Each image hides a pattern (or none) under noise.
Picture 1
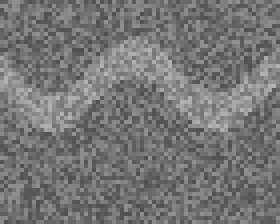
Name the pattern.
a wavy band
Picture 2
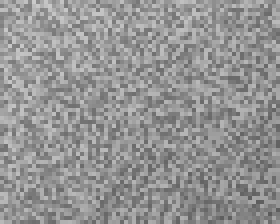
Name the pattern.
a smooth slope
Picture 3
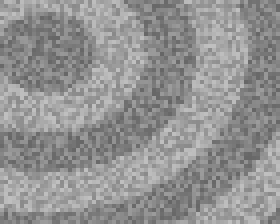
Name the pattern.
rings round one point
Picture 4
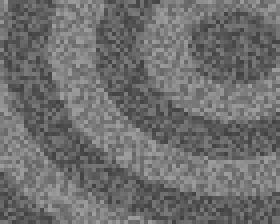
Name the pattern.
rings round one point
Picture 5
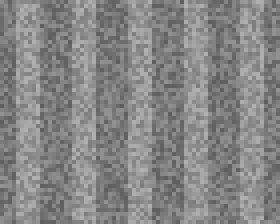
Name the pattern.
vertical stripes
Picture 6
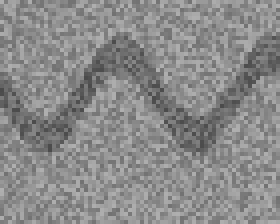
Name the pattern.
a wavy band
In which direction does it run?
left to right
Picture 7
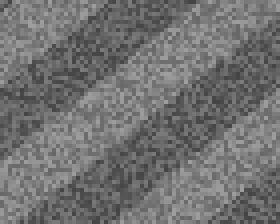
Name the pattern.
diagonal stripes
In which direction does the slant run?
bottom left to top right
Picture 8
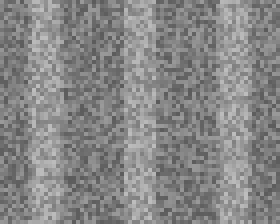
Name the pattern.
vertical stripes
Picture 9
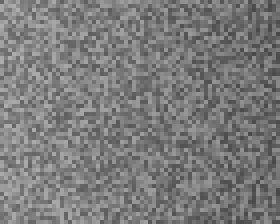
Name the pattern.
a smooth slope
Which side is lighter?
left
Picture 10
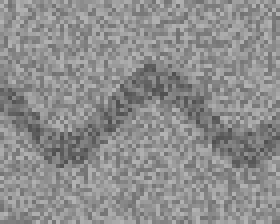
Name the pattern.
a wavy band
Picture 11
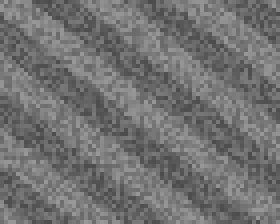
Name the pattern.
diagonal stripes
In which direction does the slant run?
top left to bottom right
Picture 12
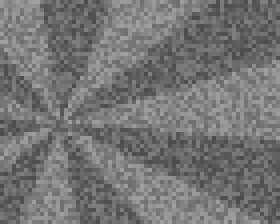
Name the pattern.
spokes from one point
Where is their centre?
middle left
